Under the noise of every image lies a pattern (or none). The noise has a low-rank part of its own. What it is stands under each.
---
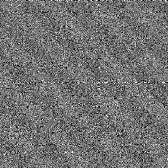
diagonal stripes
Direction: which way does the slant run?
top left to bottom right
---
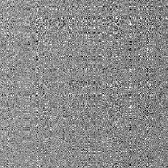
a smooth slope
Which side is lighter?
left
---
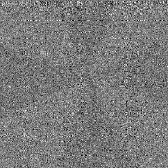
spokes from one point
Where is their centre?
centre
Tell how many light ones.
4
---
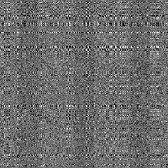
vertical stripes
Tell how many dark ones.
3
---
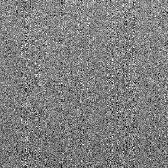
a smooth slope
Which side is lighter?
top
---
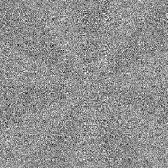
spokes from one point
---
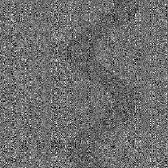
a wavy band
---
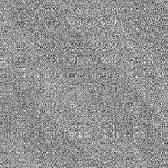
diagonal stripes
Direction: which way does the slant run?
top left to bottom right
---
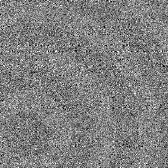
rings round one point
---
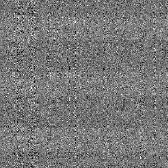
horizontal stripes
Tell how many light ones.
3
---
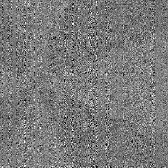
spokes from one point
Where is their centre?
middle left
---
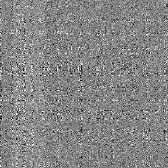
one vertical stripe
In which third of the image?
left
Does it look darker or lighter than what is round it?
lighter
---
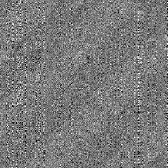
diagonal stripes
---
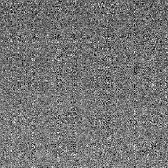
a smooth slope
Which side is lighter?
bottom
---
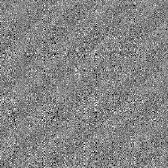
diagonal stripes
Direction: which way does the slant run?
bottom left to top right
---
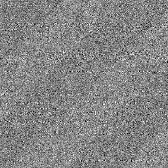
diagonal stripes
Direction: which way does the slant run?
bottom left to top right
